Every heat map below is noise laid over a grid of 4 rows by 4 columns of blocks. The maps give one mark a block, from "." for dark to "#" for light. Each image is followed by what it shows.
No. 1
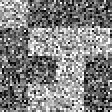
# . . .
. # # #
. . # .
. # # .
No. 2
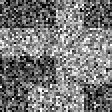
. . # .
# # # #
. . # #
. # # .
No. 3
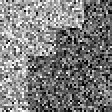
# # # .
# # . .
# . . .
# . . .
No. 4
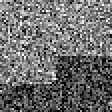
# # # #
# # # #
# # . .
. . . .
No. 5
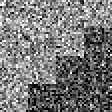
# # # #
# # # .
# # . .
# . . .
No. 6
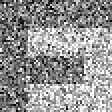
. . . .
. # # #
. . . #
. # # #
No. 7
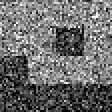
# # # #
# # . #
. # # #
. . . .
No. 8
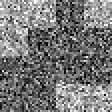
# # . #
# . . .
. . . .
. . # #
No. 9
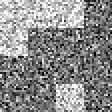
# # # .
# . . .
. . . .
. . # .
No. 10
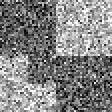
. . # #
. . # #
# . . .
# # . .
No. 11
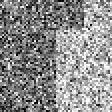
. . . #
. . # #
. . # #
. . # #
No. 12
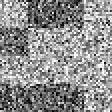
# . . #
. # # #
# # # #
. . . #
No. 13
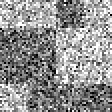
# # . #
. . # #
. . # #
# . . .
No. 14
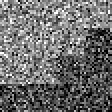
# # # #
# # # .
# # . .
. . . .
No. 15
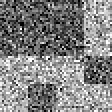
. . . #
. . . #
# # # .
# . # #
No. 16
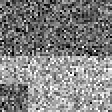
. . . .
. . . .
# # # #
. # # #
